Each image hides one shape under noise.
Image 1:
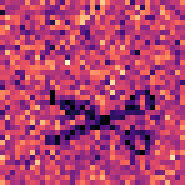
dark pair of scissors
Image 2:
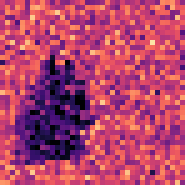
dark chess knight
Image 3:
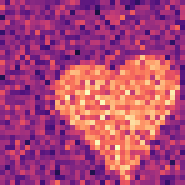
light heart
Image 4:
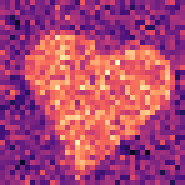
light heart
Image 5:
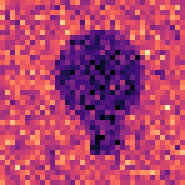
dark light bulb
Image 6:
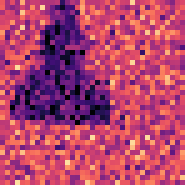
dark chess pawn
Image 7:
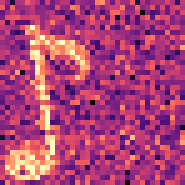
light musical note
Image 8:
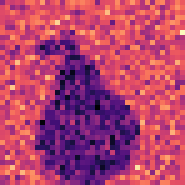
dark pear
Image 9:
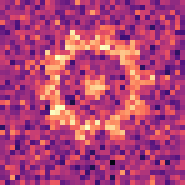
light gear
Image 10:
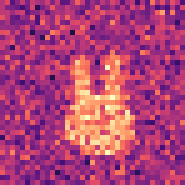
light rabbit's head
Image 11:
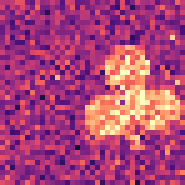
light club
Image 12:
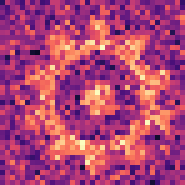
light gear
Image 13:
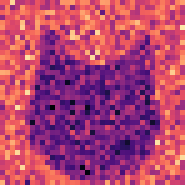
dark cat's head
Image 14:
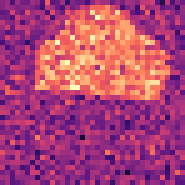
light cloud
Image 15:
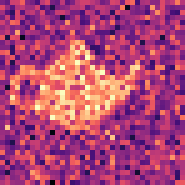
light teapot
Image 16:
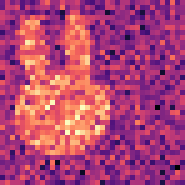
light rabbit's head
